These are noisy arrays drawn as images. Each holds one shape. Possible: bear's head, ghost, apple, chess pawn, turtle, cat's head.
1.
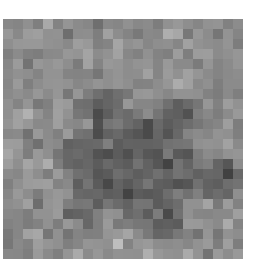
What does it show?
dark turtle
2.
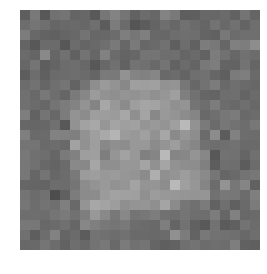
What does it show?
light ghost
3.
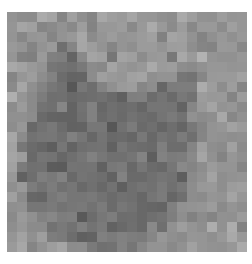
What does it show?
dark cat's head
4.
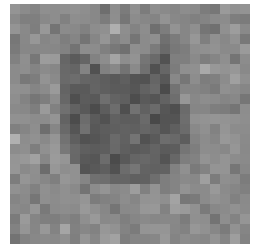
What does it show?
dark cat's head
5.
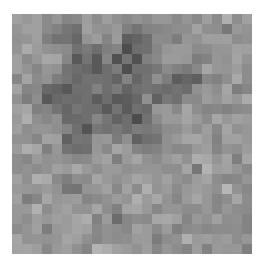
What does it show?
dark turtle
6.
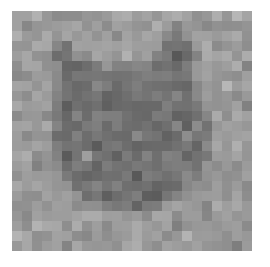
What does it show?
dark cat's head
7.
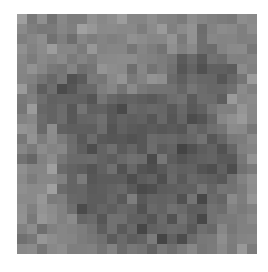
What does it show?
dark bear's head
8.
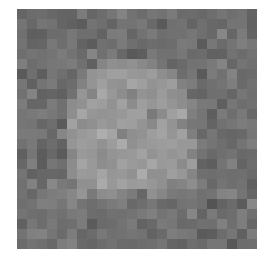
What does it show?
light ghost
